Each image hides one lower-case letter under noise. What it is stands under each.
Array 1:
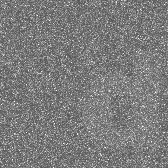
d
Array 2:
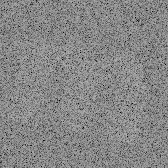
m
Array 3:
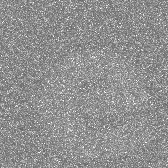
e
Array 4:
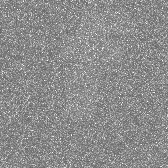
f
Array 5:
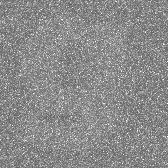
g
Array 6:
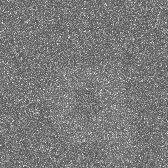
q
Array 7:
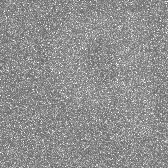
q
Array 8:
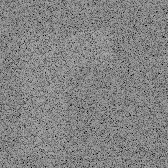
r
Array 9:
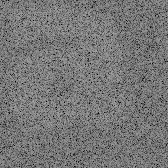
a
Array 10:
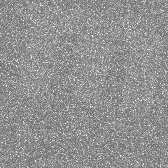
m
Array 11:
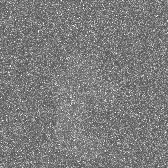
t
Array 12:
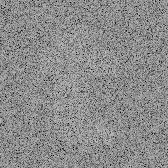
t
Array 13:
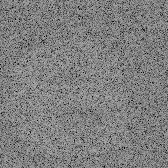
e
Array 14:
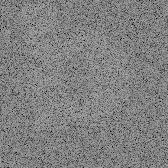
b
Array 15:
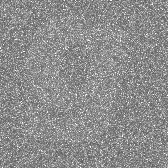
g
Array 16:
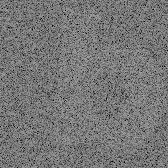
b
